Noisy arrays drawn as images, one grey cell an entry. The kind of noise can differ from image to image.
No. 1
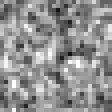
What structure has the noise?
blotchy
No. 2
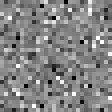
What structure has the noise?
heavy tails
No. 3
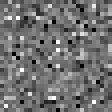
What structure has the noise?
heavy tails
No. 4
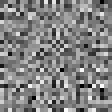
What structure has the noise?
low rank plus noise
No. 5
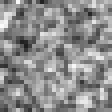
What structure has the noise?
blotchy
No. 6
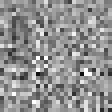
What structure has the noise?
low rank plus noise
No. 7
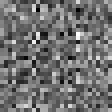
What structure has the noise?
low rank plus noise
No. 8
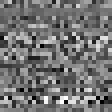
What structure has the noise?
rows of uneven size
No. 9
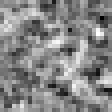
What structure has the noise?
blotchy
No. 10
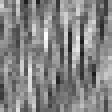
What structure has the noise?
streaked along the columns
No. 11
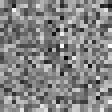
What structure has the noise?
low rank plus noise
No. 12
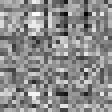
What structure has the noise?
low rank plus noise
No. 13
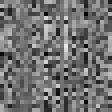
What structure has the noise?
columns of uneven size
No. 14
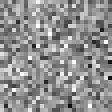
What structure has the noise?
independent entries
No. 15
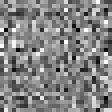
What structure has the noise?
low rank plus noise
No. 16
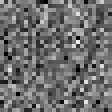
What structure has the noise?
low rank plus noise
